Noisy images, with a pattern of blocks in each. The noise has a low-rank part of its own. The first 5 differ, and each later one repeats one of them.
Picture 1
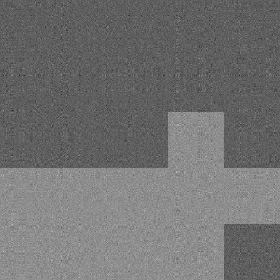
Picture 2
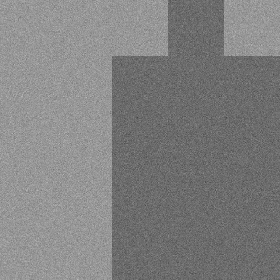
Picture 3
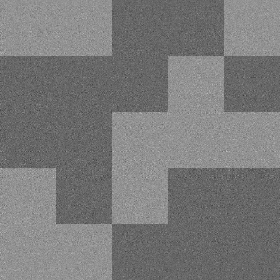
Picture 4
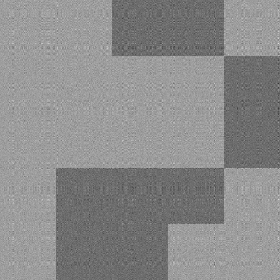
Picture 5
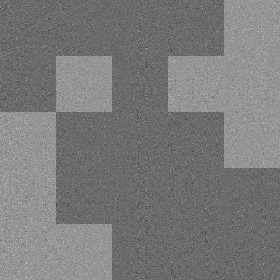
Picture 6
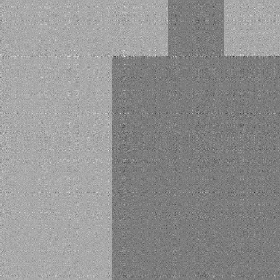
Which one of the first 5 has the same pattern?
2
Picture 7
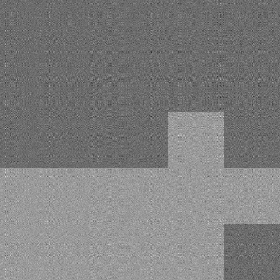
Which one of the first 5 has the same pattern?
1
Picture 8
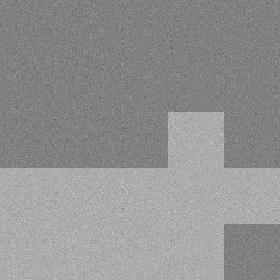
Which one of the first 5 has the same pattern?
1
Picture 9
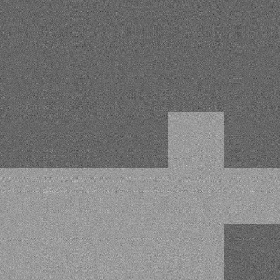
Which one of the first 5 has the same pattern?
1
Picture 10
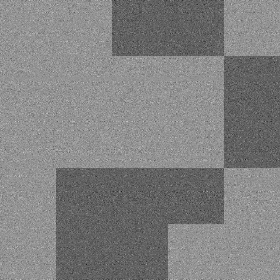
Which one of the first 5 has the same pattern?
4
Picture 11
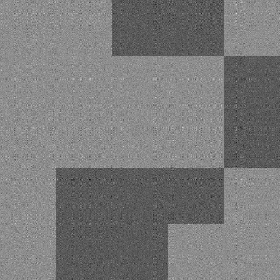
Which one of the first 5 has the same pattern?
4
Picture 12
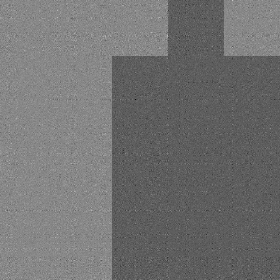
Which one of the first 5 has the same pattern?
2
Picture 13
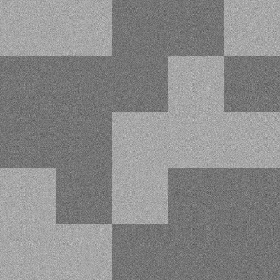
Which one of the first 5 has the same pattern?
3
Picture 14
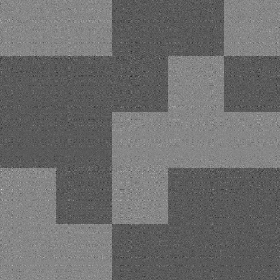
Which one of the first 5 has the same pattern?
3
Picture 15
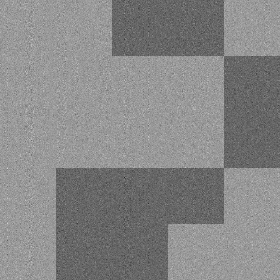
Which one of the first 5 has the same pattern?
4
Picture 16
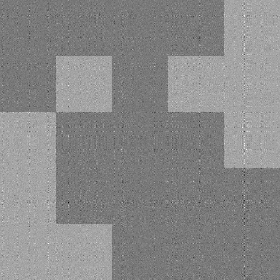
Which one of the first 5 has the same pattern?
5
